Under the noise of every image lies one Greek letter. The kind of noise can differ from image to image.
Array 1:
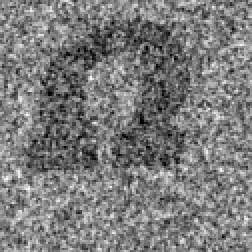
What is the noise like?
blotchy
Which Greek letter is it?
omega
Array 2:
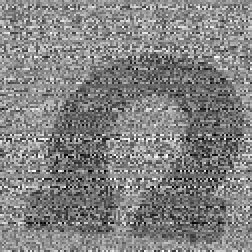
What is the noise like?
rows of uneven size
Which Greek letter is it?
omega
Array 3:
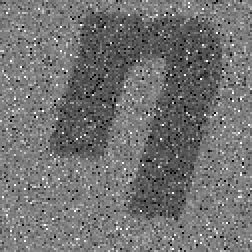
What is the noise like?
heavy tails
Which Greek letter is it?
eta
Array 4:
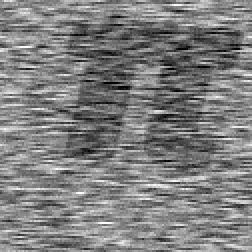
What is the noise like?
streaked along the rows
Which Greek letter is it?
pi
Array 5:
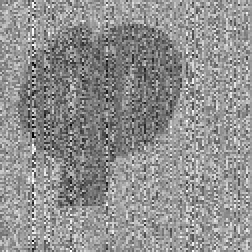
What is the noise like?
columns of uneven size
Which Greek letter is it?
phi
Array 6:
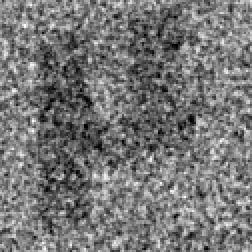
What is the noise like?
blotchy
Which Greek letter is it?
mu
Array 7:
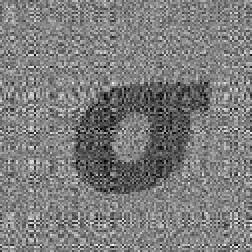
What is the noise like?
low rank plus noise
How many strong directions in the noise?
two
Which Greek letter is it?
sigma
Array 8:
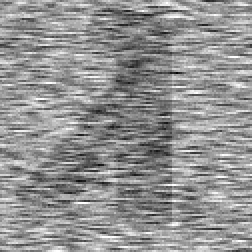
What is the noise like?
streaked along the rows
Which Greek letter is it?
lambda
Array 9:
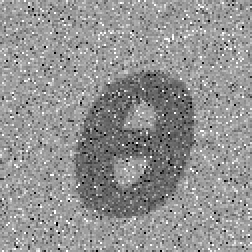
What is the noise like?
heavy tails
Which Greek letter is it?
theta
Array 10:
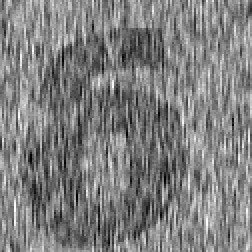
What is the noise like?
streaked along the columns
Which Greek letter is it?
delta
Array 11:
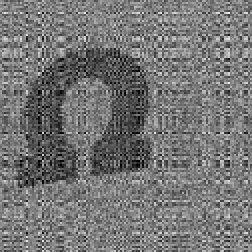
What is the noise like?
low rank plus noise
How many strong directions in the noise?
one
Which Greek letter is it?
omega
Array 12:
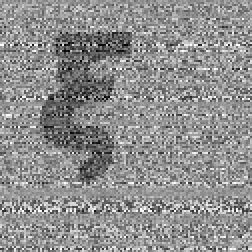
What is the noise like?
rows of uneven size
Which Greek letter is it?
xi
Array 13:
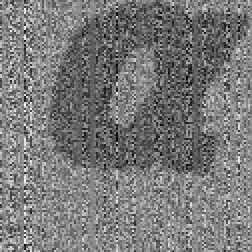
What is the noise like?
columns of uneven size
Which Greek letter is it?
alpha
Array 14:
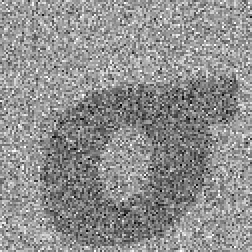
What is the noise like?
independent entries
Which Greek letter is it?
sigma
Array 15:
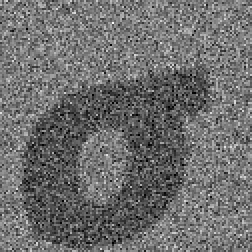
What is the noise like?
independent entries
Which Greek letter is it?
sigma
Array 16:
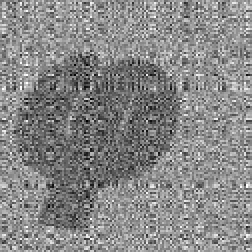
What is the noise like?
low rank plus noise
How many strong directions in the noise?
two
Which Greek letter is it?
phi
